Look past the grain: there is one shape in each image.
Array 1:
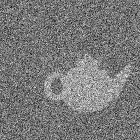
light teapot
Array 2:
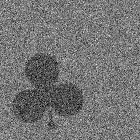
dark club
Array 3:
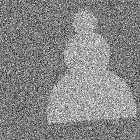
light chess pawn
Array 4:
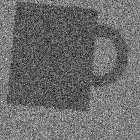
dark cup
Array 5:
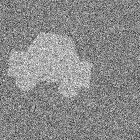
light car
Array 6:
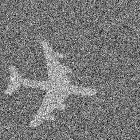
light airplane
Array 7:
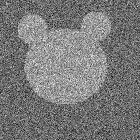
light bear's head
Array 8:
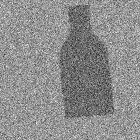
dark bottle
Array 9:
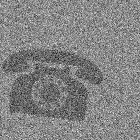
dark telephone
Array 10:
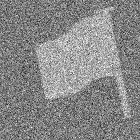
light flag
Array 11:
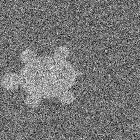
light turtle
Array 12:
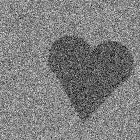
dark heart
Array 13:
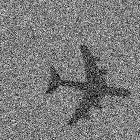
dark airplane
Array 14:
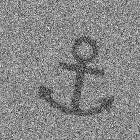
dark anchor
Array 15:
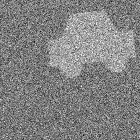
light car
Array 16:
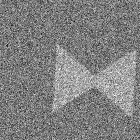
light bow tie
